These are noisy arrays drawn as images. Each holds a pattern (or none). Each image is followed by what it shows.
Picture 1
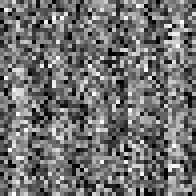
vertical stripes
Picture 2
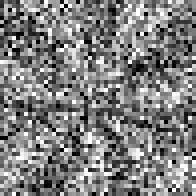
spokes from one point
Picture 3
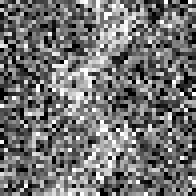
a wavy band
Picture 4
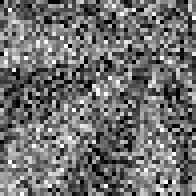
spokes from one point
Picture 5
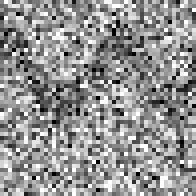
a wavy band
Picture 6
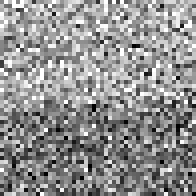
a sharp edge
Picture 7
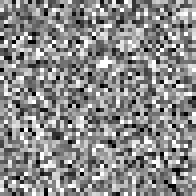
only noise
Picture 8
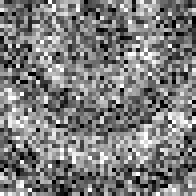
rings round one point
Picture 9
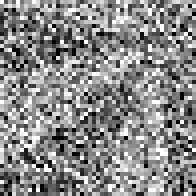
spokes from one point
